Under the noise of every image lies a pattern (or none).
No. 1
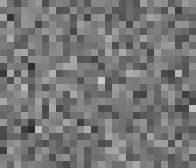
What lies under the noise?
only noise
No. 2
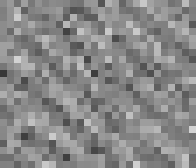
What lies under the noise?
diagonal stripes
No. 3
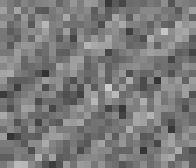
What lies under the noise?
diagonal stripes
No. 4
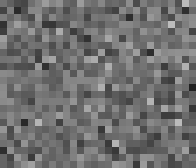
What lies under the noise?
only noise
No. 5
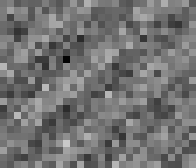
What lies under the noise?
diagonal stripes
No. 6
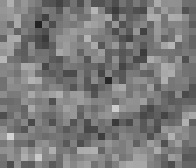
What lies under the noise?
rings round one point
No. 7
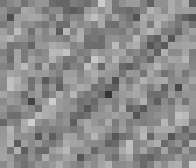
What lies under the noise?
diagonal stripes
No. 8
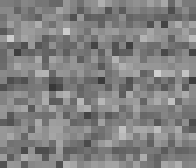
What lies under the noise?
horizontal stripes
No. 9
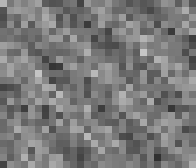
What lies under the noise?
diagonal stripes
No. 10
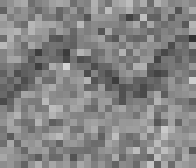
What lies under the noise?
a wavy band
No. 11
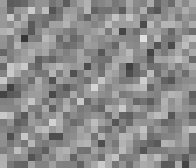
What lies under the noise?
diagonal stripes
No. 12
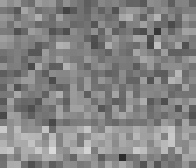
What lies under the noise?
one horizontal stripe
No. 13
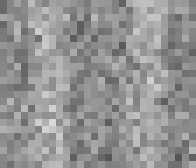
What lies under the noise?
vertical stripes
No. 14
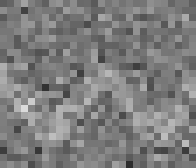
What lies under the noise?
a wavy band
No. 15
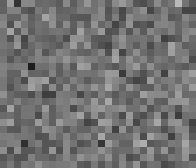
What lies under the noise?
only noise
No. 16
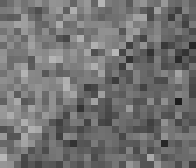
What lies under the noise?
a sharp edge
